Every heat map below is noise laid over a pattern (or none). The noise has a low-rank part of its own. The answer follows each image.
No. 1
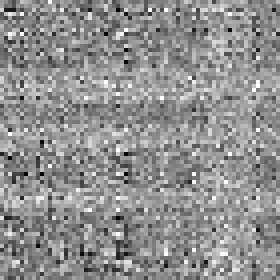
bands of rows crossing bands of columns
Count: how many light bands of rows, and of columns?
3 and 1
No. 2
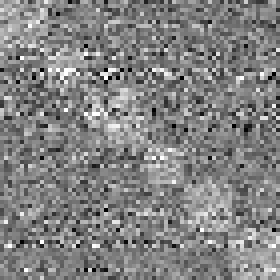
blocks along the diagonal
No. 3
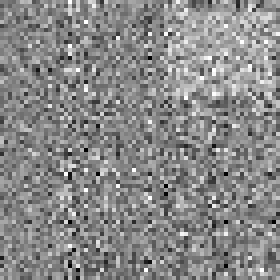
one block
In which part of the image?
top right
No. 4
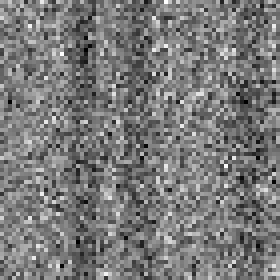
bands of columns
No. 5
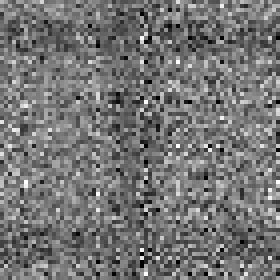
bands of rows crossing bands of columns
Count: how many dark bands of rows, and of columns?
2 and 1
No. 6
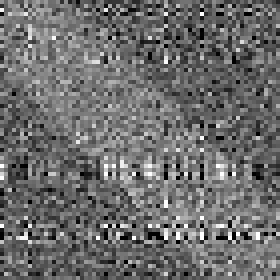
a diagonal band
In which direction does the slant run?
top left to bottom right
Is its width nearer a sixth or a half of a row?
a half
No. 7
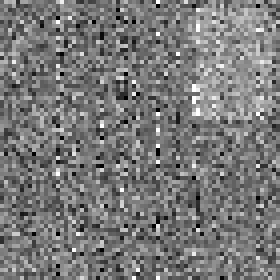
one block
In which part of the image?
top right
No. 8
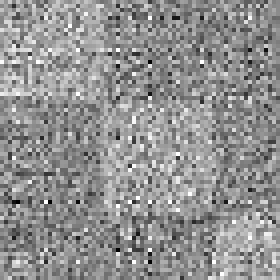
blocks along the diagonal
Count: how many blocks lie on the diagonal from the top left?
3
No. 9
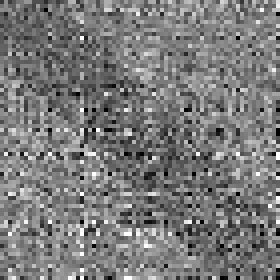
a diagonal band
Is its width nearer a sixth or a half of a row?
a half
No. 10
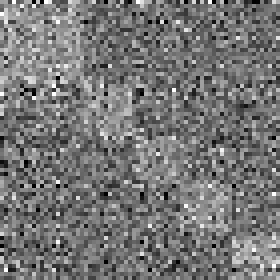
blocks along the diagonal
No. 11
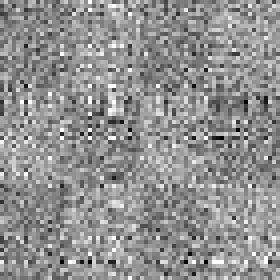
a checkerboard
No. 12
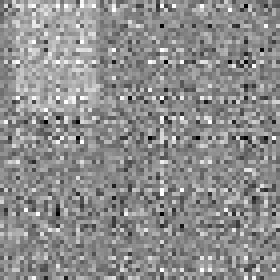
one block
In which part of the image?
top left
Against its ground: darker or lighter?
lighter
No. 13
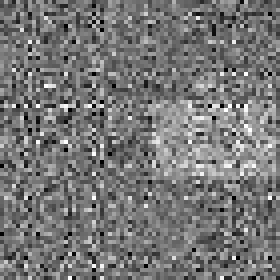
one block
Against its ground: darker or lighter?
lighter
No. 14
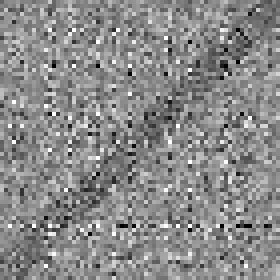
a diagonal band
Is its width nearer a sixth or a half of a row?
a sixth
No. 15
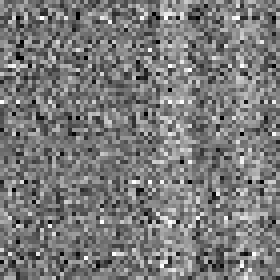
bands of columns
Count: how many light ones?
2
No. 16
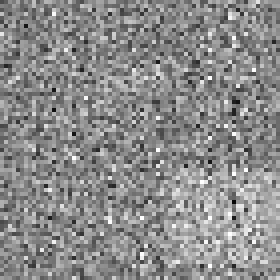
one block
